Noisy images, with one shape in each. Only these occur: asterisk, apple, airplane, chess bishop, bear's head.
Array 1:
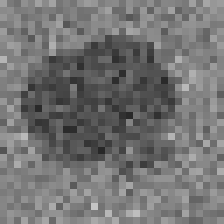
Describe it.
dark apple
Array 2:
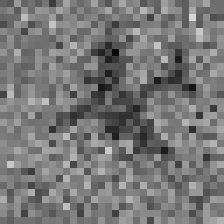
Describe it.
dark airplane
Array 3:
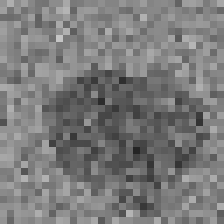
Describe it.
dark apple
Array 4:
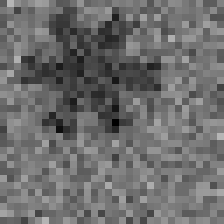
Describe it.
dark asterisk
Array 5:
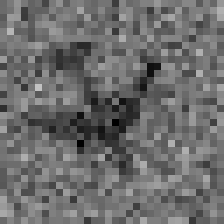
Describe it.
dark airplane
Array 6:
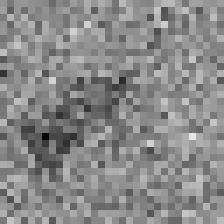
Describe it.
dark chess bishop
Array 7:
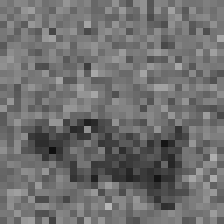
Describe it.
dark chess bishop
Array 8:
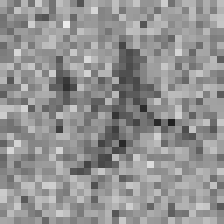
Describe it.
dark airplane
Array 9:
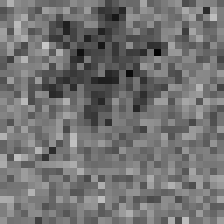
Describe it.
dark asterisk
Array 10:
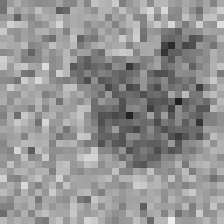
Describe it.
dark bear's head
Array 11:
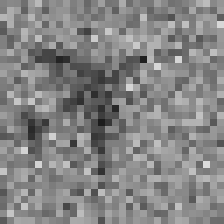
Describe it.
dark airplane
